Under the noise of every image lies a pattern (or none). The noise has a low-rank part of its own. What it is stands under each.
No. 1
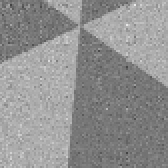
spokes from one point
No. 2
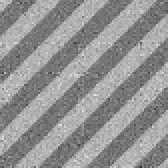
diagonal stripes
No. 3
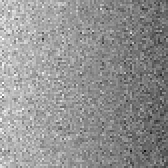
a smooth slope
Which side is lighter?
left
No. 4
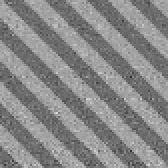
diagonal stripes
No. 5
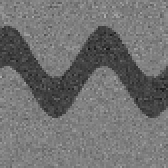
a wavy band
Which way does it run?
left to right
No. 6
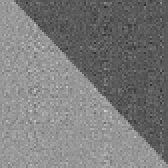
a sharp edge
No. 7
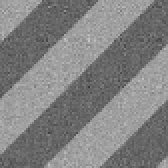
diagonal stripes
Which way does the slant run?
bottom left to top right
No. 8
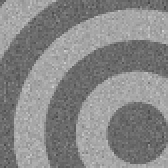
rings round one point
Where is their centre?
bottom right
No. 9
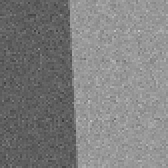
a sharp edge
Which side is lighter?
right
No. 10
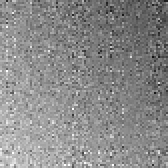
a smooth slope
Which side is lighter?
bottom left
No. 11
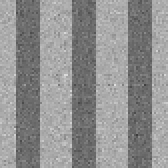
vertical stripes
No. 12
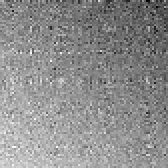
a smooth slope
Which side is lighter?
bottom left
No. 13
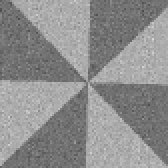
spokes from one point
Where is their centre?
centre
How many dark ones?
4
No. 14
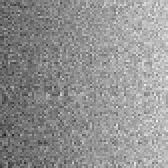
a smooth slope
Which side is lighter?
right
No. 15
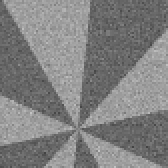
spokes from one point
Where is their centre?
bottom middle
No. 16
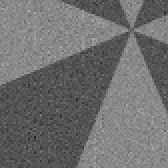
spokes from one point
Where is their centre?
top right
